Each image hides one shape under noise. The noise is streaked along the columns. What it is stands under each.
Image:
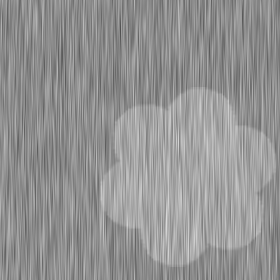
light flower
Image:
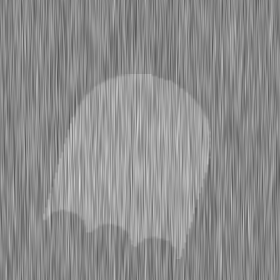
light ghost
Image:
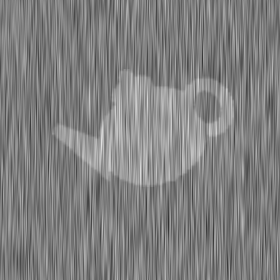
light teapot
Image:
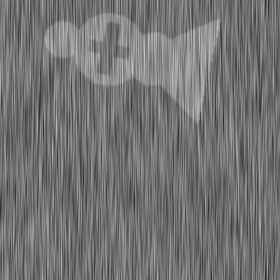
light chess bishop
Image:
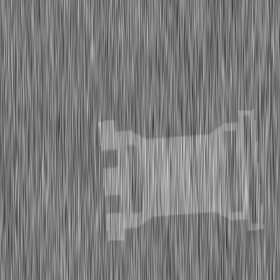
light chess rook
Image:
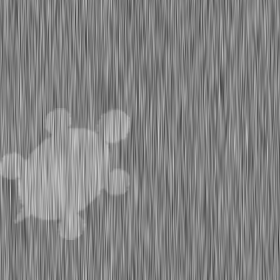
light turtle
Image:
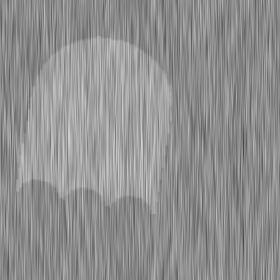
light ghost
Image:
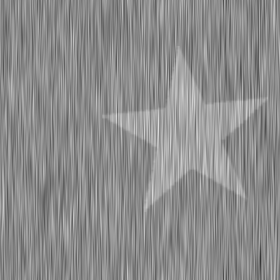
light star
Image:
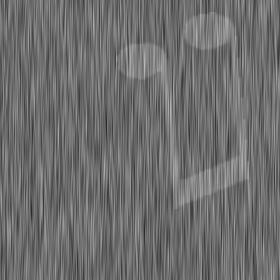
light pair of musical notes
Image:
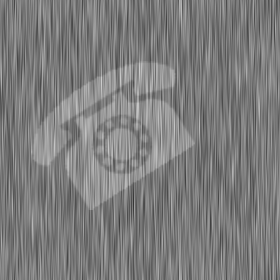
light telephone
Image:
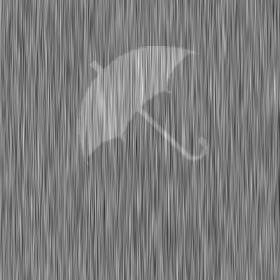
light umbrella
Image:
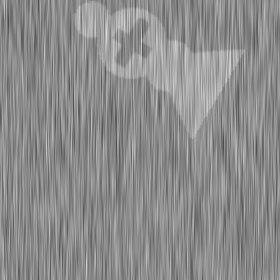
light chess bishop
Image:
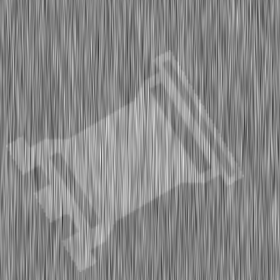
light chess rook
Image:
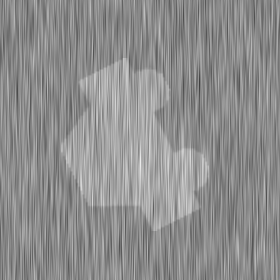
light car
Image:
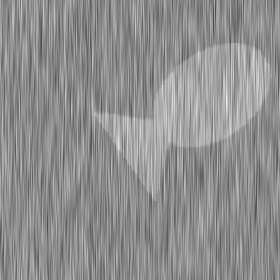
light fish
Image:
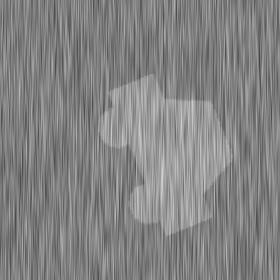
light car
